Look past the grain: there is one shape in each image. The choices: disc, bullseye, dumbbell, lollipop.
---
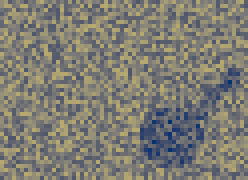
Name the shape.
lollipop
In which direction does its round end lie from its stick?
down and left
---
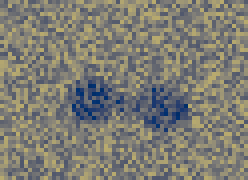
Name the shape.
dumbbell
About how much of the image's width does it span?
half
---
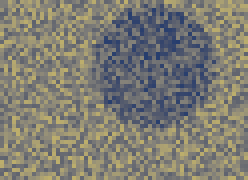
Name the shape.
disc
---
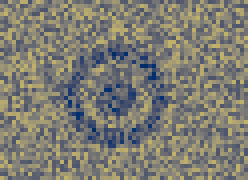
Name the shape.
bullseye
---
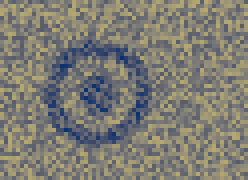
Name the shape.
bullseye
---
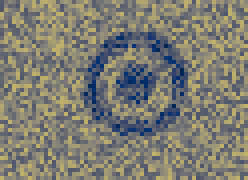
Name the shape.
bullseye
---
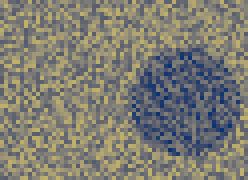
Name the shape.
disc
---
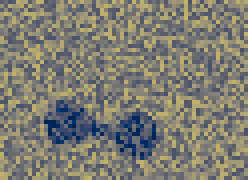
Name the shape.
dumbbell
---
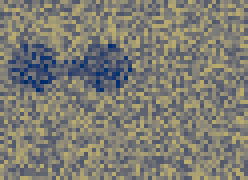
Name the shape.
dumbbell
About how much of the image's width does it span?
half
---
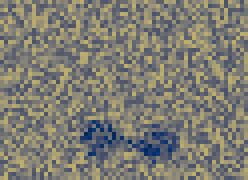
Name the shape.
dumbbell
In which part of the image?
bottom middle
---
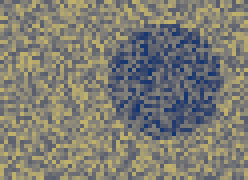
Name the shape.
disc
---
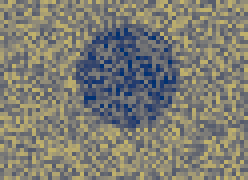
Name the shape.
disc
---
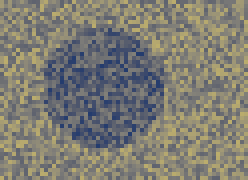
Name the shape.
disc
